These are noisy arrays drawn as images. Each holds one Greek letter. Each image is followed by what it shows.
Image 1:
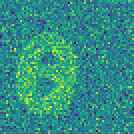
theta
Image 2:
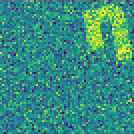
eta
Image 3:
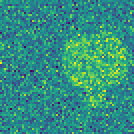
phi
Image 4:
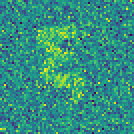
xi
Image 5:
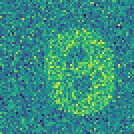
theta
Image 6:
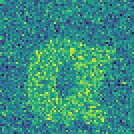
alpha
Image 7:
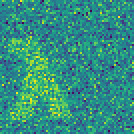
lambda
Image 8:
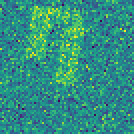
eta
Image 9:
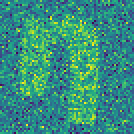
eta
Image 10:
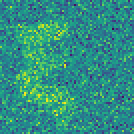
xi
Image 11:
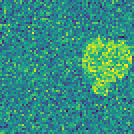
phi
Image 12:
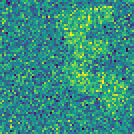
xi
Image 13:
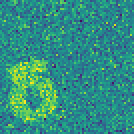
delta
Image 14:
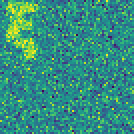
xi
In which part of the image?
top left
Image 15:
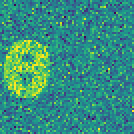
theta
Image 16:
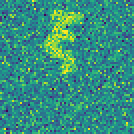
xi
